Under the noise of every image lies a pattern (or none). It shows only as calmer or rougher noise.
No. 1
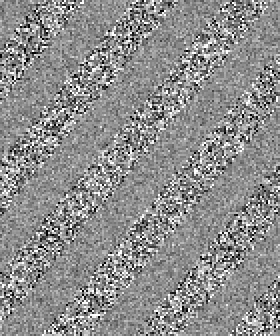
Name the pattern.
diagonal stripes
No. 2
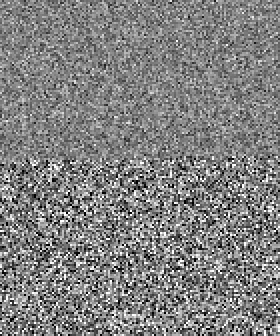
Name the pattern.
a sharp edge
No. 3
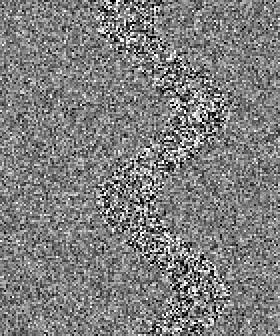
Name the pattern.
a wavy band
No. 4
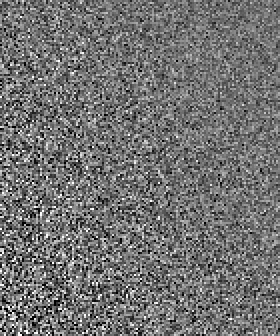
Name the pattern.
a smooth slope
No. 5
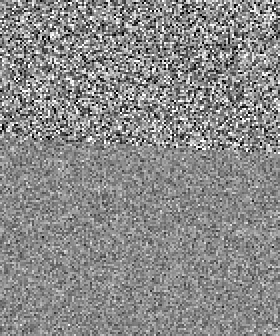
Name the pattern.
a sharp edge
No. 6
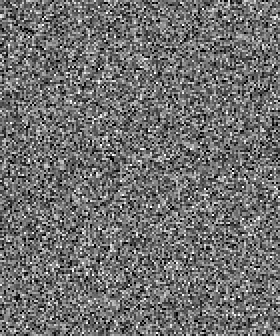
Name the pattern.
only noise
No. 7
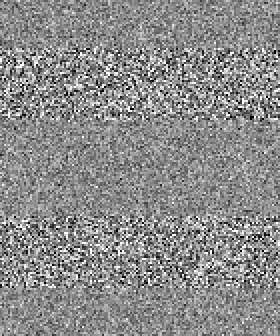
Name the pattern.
horizontal stripes
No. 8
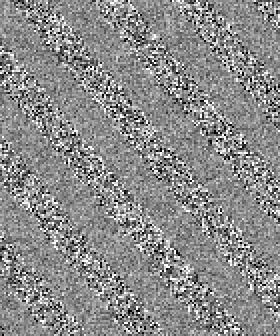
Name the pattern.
diagonal stripes
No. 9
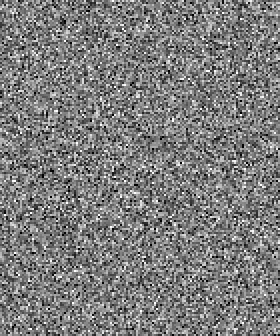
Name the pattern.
only noise
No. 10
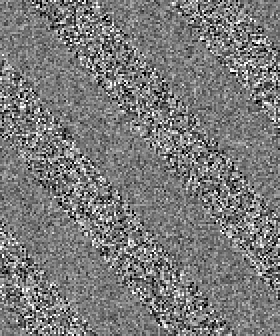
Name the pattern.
diagonal stripes
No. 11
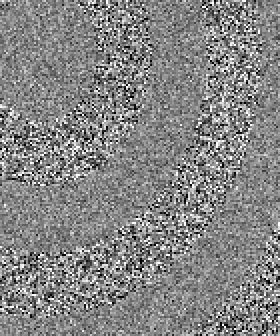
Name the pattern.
rings round one point
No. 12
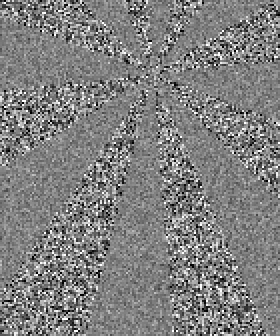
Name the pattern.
spokes from one point
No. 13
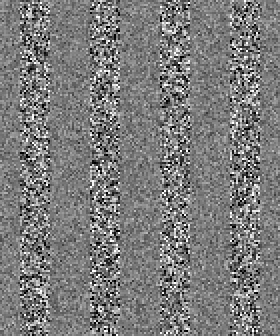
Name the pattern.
vertical stripes
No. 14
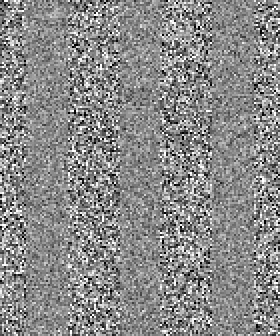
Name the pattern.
vertical stripes
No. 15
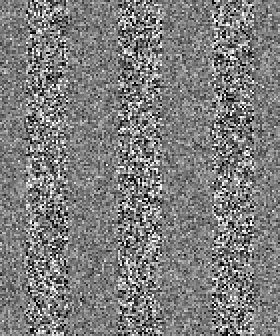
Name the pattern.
vertical stripes
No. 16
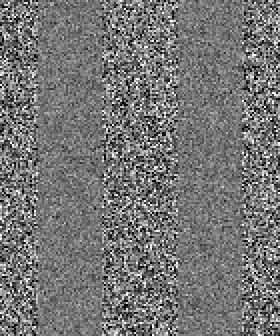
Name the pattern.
vertical stripes
